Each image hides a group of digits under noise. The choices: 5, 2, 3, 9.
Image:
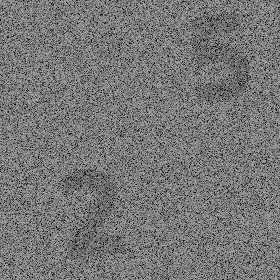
top right: dark 5; bottom left: dark 2
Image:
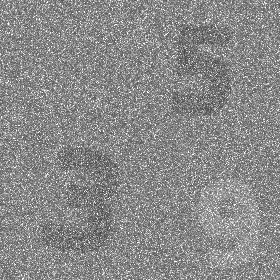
top right: dark 5; bottom left: dark 3; bottom right: light 9
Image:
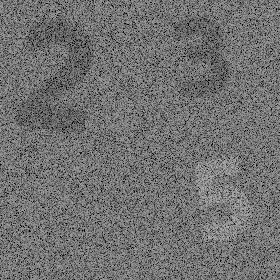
top left: dark 2; top right: dark 3; bottom right: light 5
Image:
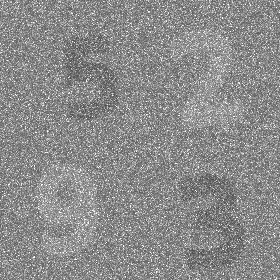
top left: dark 5; top right: light 2; bottom left: light 9; bottom right: dark 3
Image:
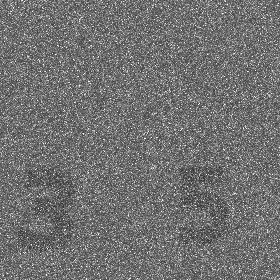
bottom left: dark 3; bottom right: dark 5
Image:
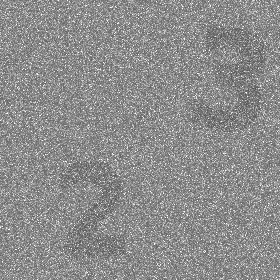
top right: dark 3; bottom left: dark 2
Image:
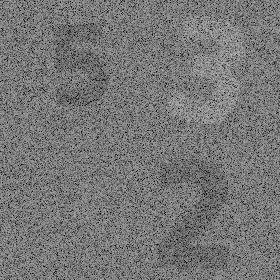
top left: dark 5; top right: light 3; bottom right: dark 2
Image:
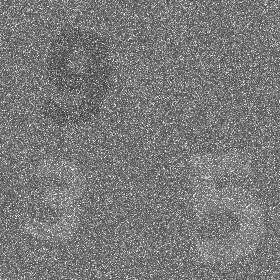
top left: dark 9; bottom left: light 3; bottom right: light 5
